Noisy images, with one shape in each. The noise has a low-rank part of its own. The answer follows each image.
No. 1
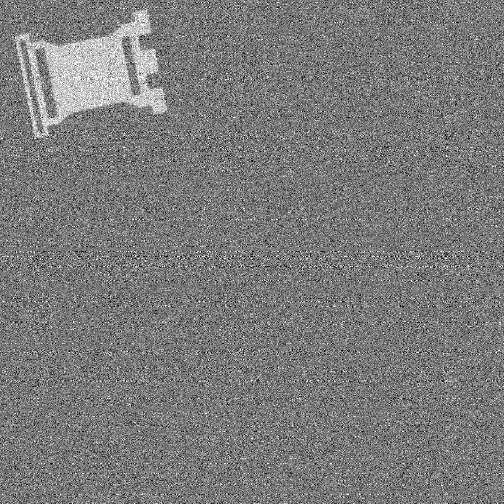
chess rook
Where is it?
top left
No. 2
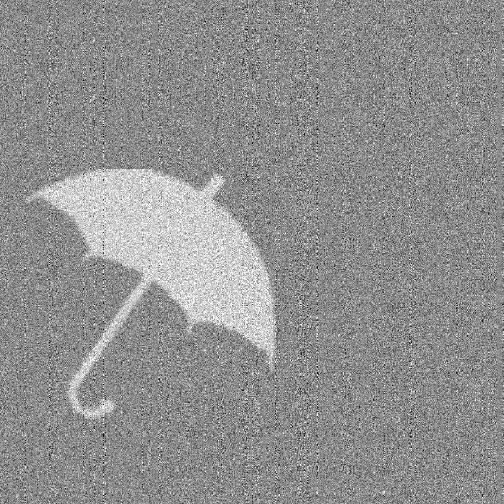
umbrella
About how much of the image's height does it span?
half
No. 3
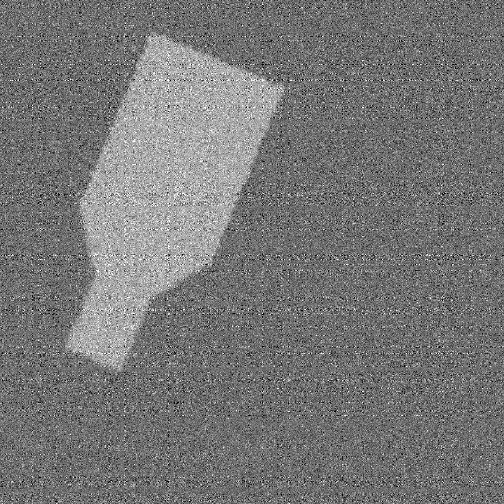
bottle
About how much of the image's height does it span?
two thirds
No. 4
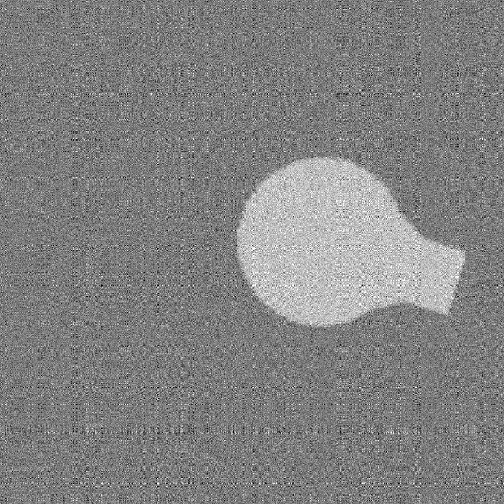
light bulb
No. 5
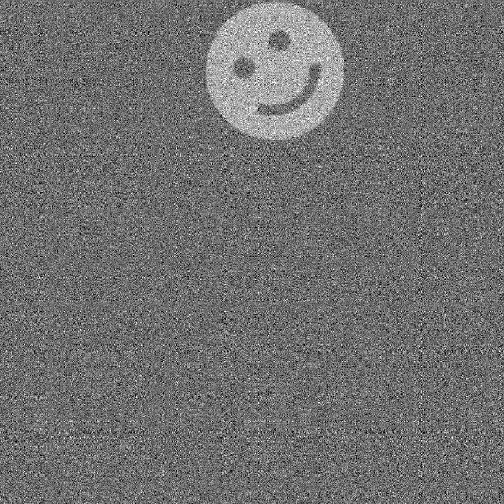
smiling face
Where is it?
top middle
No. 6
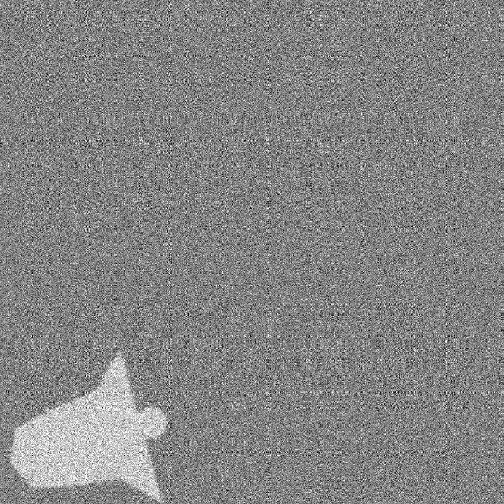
bell
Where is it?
bottom left
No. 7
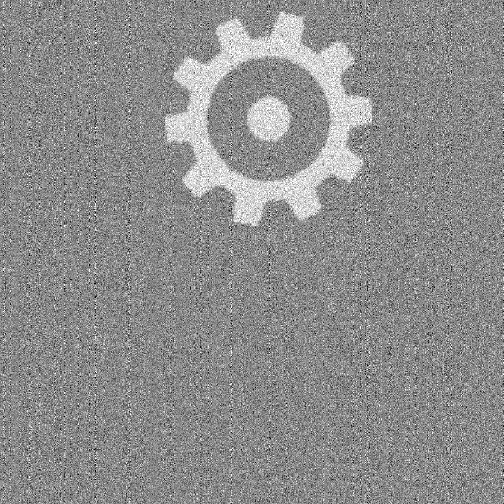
gear
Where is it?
top middle
